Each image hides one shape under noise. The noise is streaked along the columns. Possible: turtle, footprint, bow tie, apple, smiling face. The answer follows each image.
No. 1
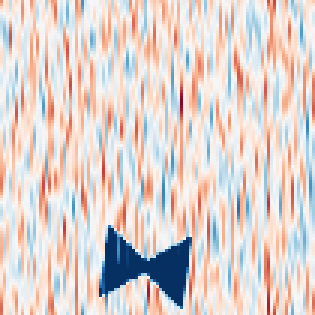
blue bow tie, bottom middle
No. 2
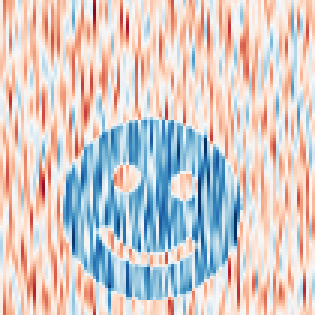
blue smiling face
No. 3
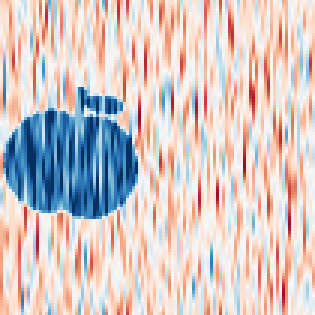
blue apple, middle left
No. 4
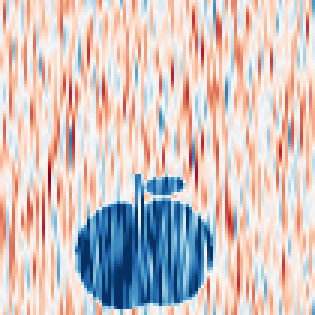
blue apple, bottom middle
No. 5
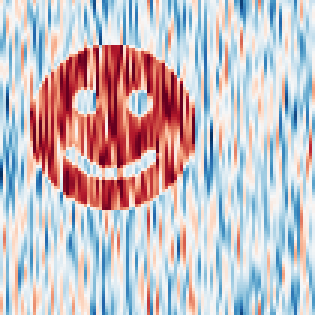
red smiling face
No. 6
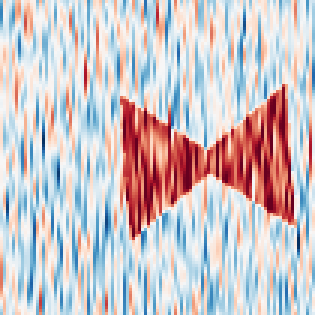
red bow tie
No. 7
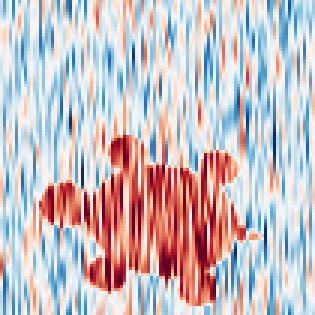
red turtle
